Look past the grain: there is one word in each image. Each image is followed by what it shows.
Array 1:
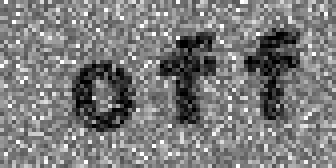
off
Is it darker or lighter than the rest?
darker
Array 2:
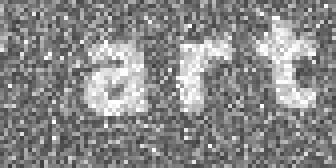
art
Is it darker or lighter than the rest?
lighter
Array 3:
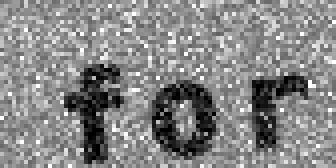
for
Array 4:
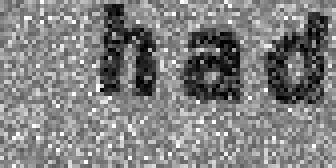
had
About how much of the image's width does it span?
two thirds
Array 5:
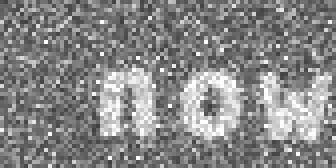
now
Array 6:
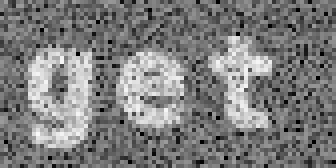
get
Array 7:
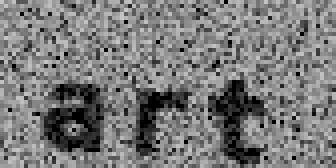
art
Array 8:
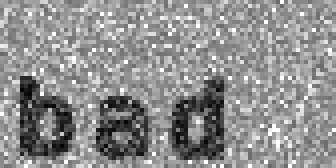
bad
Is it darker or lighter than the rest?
darker
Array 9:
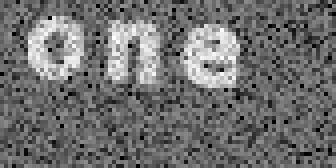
one
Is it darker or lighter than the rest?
lighter
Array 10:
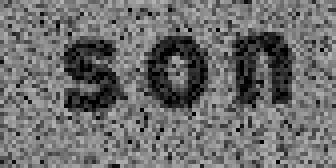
son
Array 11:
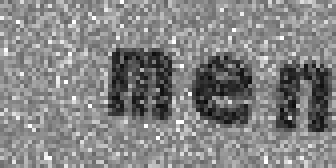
men
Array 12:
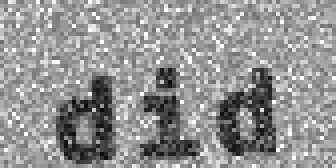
did
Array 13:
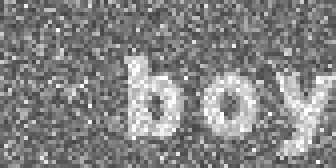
boy
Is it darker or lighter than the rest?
lighter
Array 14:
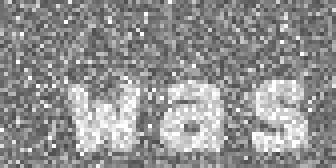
was
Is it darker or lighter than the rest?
lighter
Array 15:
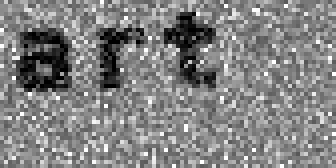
art
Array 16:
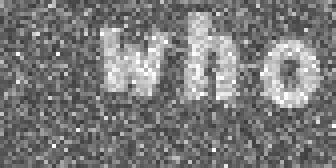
who
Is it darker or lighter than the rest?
lighter
